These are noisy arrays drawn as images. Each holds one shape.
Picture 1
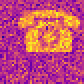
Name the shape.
telephone
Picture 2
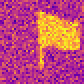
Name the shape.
flag
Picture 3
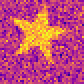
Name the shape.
star
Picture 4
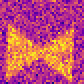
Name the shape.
bow tie
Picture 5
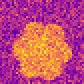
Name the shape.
flower
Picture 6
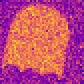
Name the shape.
ghost
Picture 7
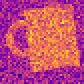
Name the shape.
cup
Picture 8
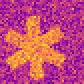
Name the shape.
asterisk
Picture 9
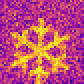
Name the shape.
snowflake
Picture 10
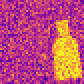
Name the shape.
bottle
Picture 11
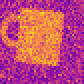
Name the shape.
cup
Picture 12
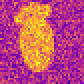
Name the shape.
footprint
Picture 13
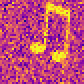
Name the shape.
pair of musical notes
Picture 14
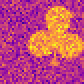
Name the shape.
club
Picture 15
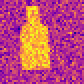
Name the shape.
bottle
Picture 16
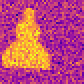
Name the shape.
chess pawn
